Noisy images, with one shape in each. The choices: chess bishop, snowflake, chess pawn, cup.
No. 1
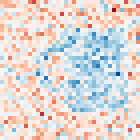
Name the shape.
cup
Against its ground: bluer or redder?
bluer
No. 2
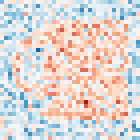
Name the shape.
cup
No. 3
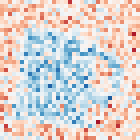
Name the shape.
cup
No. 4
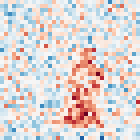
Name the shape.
chess bishop
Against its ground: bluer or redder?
redder
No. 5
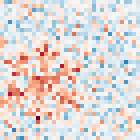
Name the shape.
snowflake
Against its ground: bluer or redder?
redder
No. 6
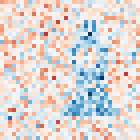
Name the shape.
chess bishop
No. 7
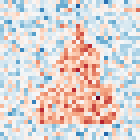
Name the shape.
chess pawn
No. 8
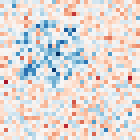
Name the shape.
snowflake
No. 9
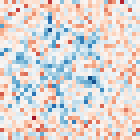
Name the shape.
snowflake
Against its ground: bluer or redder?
bluer
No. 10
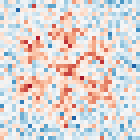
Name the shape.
snowflake
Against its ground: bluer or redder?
redder
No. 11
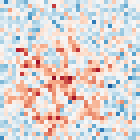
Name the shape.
snowflake
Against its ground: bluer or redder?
redder
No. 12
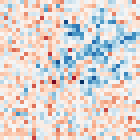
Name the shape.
snowflake
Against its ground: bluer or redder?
bluer
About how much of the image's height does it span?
two thirds
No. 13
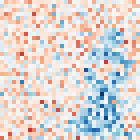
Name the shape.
chess bishop
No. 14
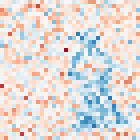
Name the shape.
chess bishop
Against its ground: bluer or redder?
bluer
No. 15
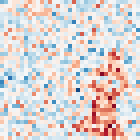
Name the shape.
chess bishop
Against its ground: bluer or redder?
redder
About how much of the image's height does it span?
two thirds
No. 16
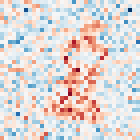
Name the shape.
chess bishop
